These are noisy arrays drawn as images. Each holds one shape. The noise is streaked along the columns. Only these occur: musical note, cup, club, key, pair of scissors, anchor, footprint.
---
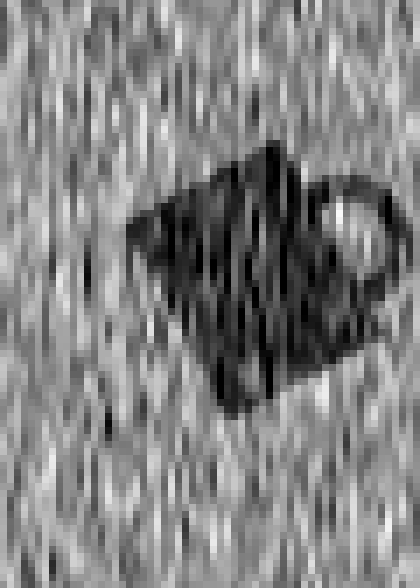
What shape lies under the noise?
cup
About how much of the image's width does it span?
two thirds
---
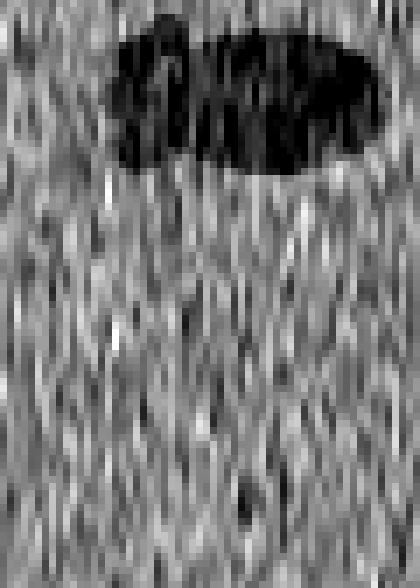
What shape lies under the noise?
footprint
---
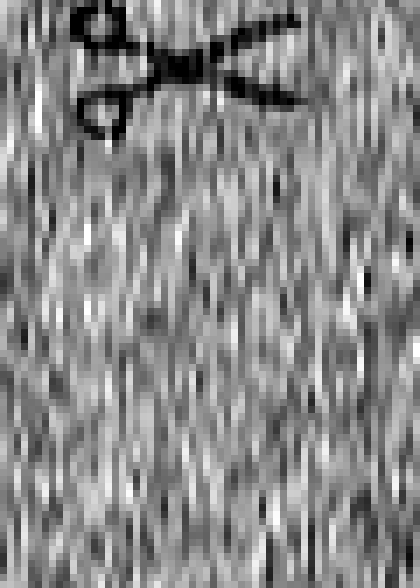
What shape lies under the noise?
pair of scissors
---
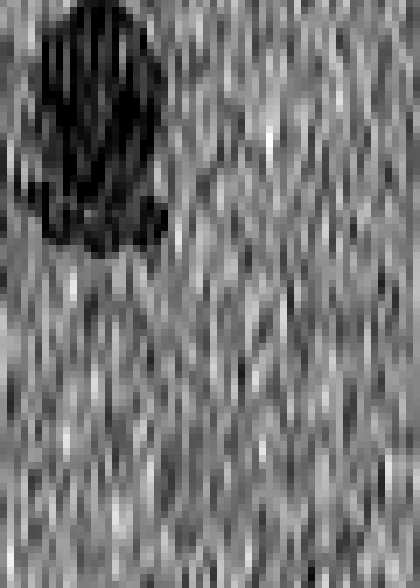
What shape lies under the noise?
footprint
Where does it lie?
top left
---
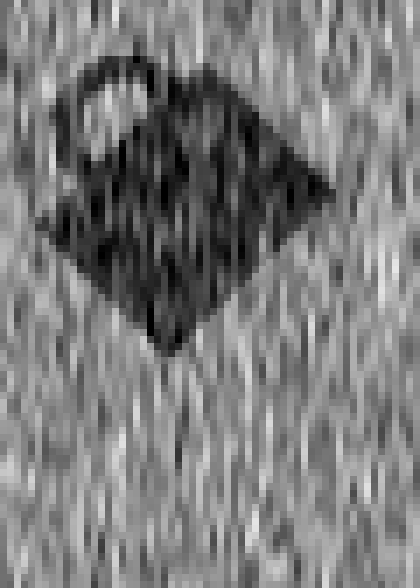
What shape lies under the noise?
cup
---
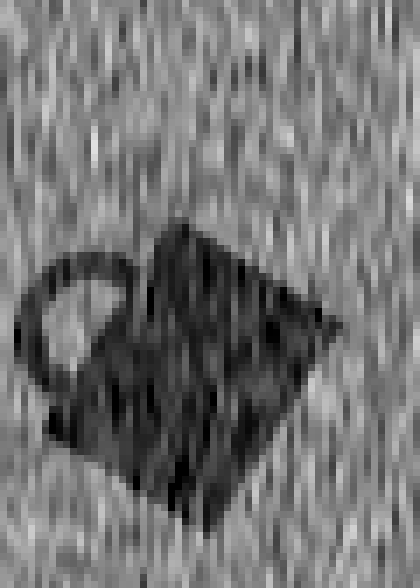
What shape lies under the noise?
cup
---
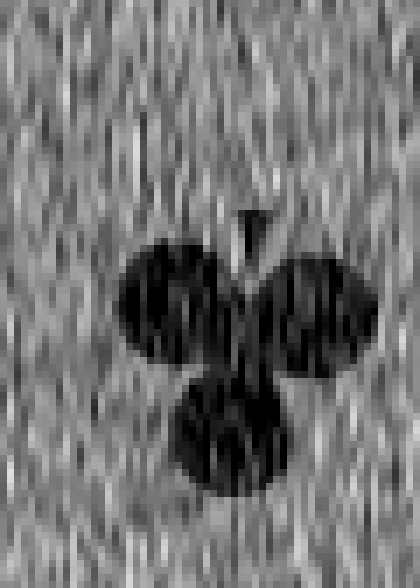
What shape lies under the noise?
club
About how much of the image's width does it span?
two thirds
